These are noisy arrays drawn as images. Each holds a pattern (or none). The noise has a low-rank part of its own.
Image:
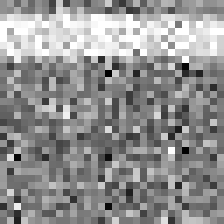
one horizontal stripe
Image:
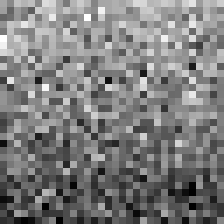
a smooth slope
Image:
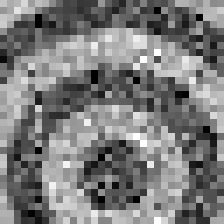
rings round one point
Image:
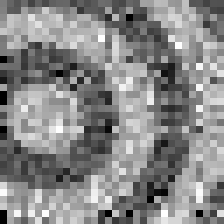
rings round one point
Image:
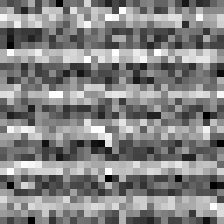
horizontal stripes
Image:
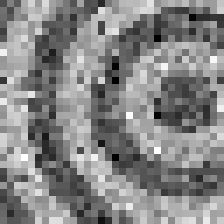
rings round one point
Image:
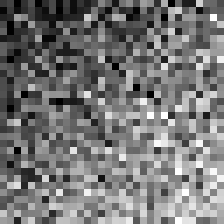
a smooth slope
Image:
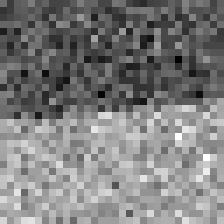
a sharp edge
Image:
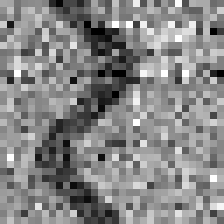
a wavy band
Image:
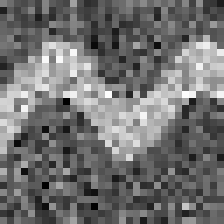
a wavy band
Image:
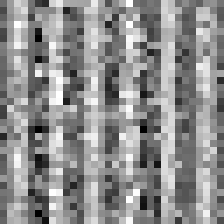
vertical stripes
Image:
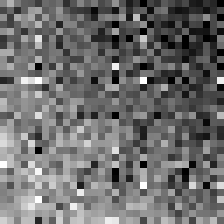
a smooth slope
